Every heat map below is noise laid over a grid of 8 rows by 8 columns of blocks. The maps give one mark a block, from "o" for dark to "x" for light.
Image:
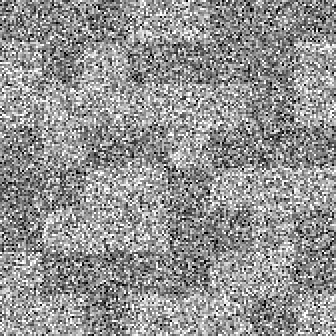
o o o x x o o o
x o x o o o o x
x x x x x x o x
o x o o x o o o
o o x x o x x x
o x x x o o x o
x o o o o x x o
x x o x x x o x
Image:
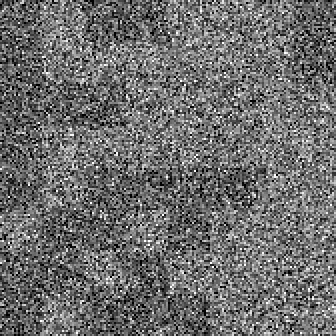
o x o o x x x o
o x x x x x x o
o o o x x x x x
o x x x x x x x
o x o o o o x x
x o o x o x x x
o o x o x x x x
o x o o o x x x
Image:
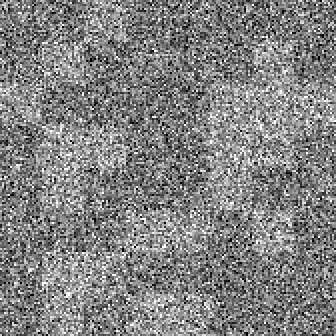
o o x o o o o o
o x o o o o x o
x o o o o x x x
o x x o o x x o
o x o o o x o o
o o o x x o x o
o x x o o o o o
o x o x x o o o
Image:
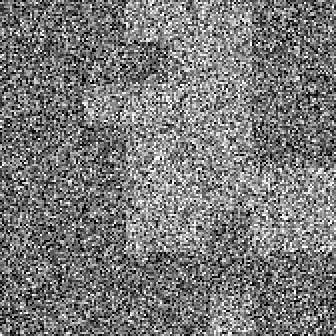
o o o x x x o o
o o o o x x o o
o o x x x x o o
o o o x x x o o
o o o x x x x x
o o o x x o x x
o o o o o o o o
o o o o o x o o
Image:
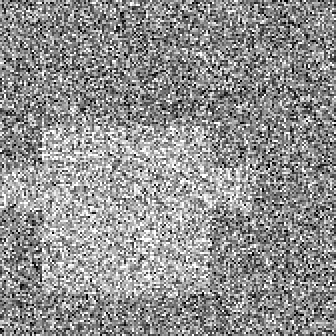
o o o o o o o o
o o o o o o o o
o o o o o o o o
o x x x x o o o
x x x x x x o o
o x x x x o o o
o x x x x o o o
o o o o o o o o
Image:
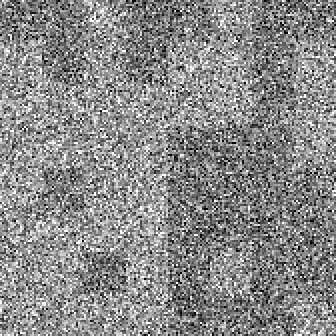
o o x o o x o o
x o x o x x o x
x x x x x x o x
x x x x o o o x
x o x x o o o o
x x x x o o o o
x x o x o x o o
x x x x o o o x
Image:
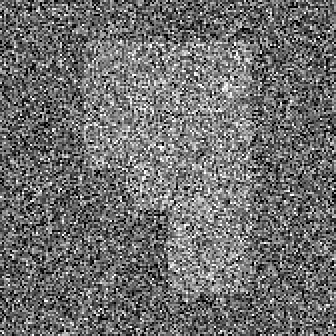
o o o o o o o o
o o x x x x o o
o o x x x x o o
o o x x x x o o
o o o x x x o o
o o o o x x o o
o o o o x x o o
o o o o o o o o
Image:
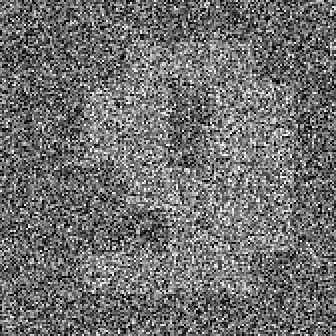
o o o o o o o o
o o o x x x o o
o o x x o x x o
o o x x o x x o
o o o x x x x o
o o o o x x x o
o o x x x x o o
o o o o o o o o
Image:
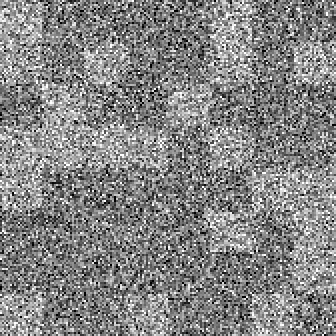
x o o o o x o o
x o x o o x o x
o x o o x o o o
x x x x o x o o
x o o o o o x x
o o o o o x o x
o o o o o o o x
x o o x o o x o
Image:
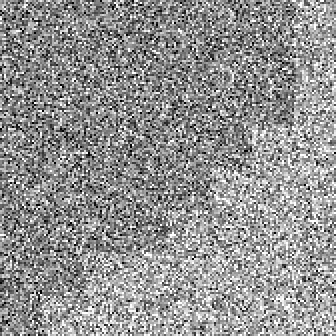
o o o o o o o x
o o o o o o o x
o o o o o o o x
o o o o o o x x
o o o o o x x x
o o o o x x x x
o o x x x x x x
o x x x x x x x
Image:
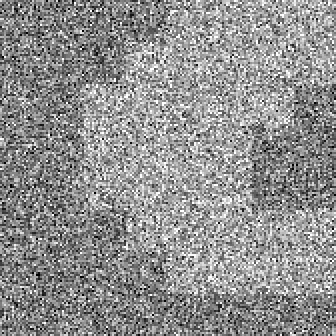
o o o o x x x x
o o o x x x x x
o o x x x x x o
o o x x x x o o
o o x x x x o o
o o o x x x x x
o o o o x x x x
o o o o o o o o
